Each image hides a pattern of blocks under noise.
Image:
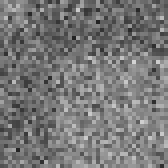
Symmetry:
mirrored about the diagonal from the top left
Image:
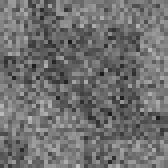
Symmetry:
mirrored about the diagonal from the bottom left
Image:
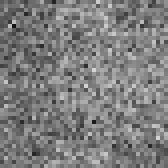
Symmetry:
top and bottom mirror each other
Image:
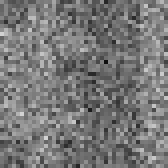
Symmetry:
top and bottom mirror each other
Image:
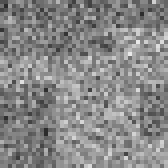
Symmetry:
no symmetry
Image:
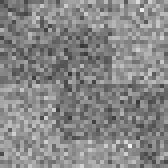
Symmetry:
the same after a half turn
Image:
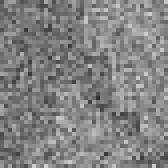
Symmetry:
no symmetry
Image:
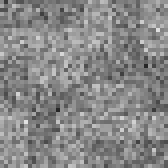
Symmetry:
the same after a half turn
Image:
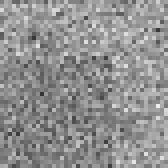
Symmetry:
mirrored about the diagonal from the bottom left
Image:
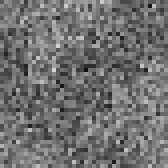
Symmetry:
mirrored about the diagonal from the bottom left
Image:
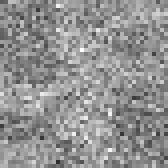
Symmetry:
the same after a half turn
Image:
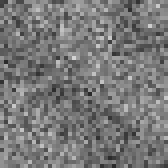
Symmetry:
mirrored about the diagonal from the bottom left
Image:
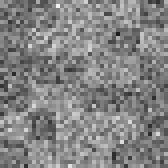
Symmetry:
the same after a half turn
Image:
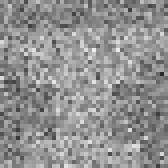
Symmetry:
left and right mirror each other
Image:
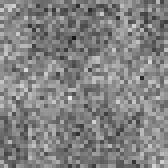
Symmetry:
the same after a half turn
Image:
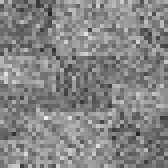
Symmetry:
the same after a half turn
